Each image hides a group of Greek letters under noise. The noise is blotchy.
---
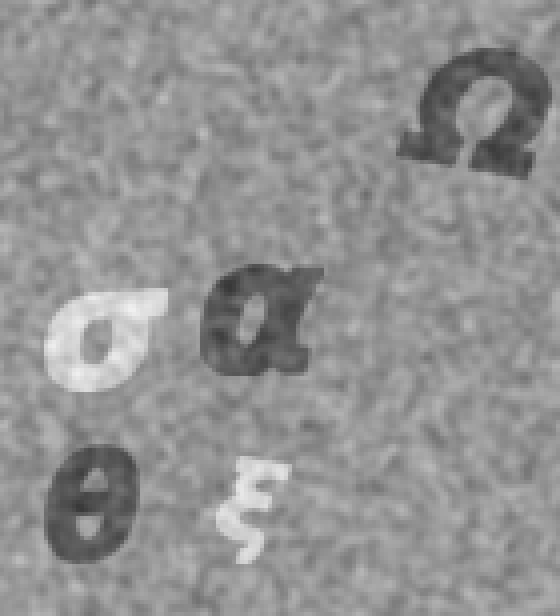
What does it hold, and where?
top right: dark omega; middle left: light sigma; centre: dark alpha; bottom left: dark theta; bottom middle: light xi
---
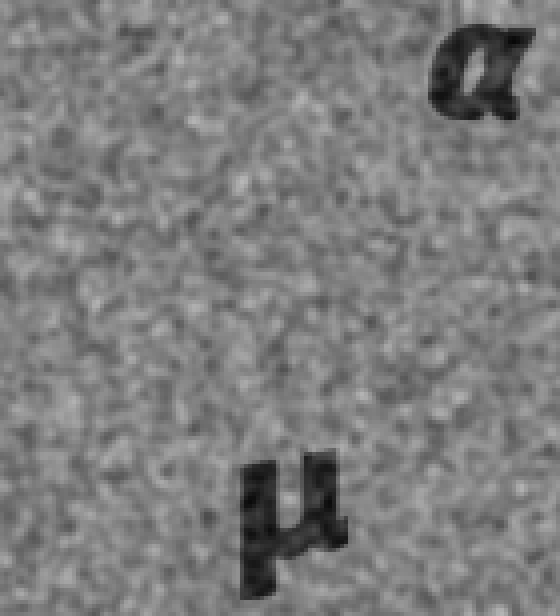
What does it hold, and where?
top right: dark alpha; bottom middle: dark mu
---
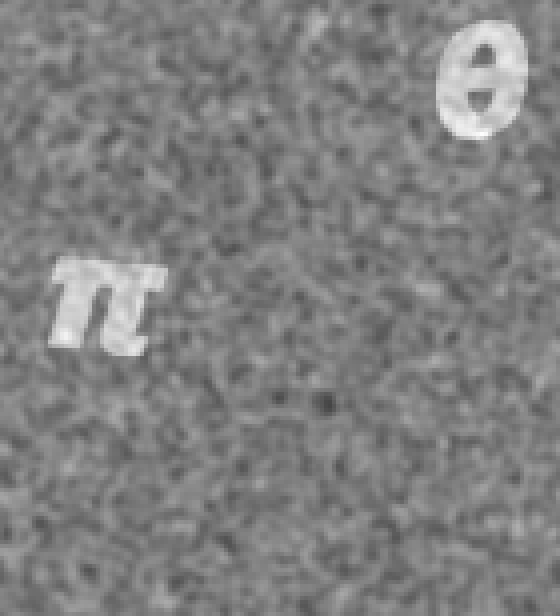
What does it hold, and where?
top right: light theta; middle left: light pi
